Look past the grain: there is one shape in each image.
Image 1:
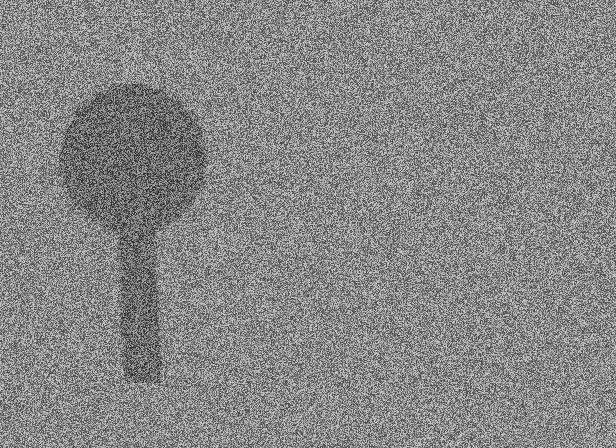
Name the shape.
lollipop
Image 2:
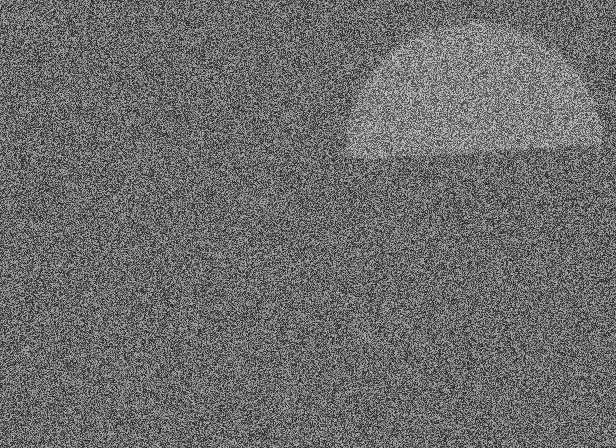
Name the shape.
half disc
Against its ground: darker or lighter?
lighter
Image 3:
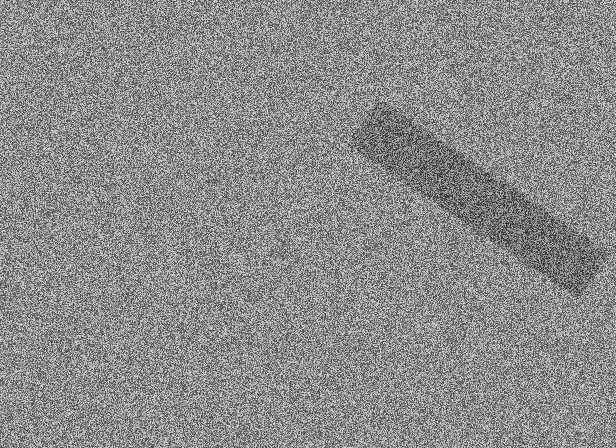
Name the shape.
bar
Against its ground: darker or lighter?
darker
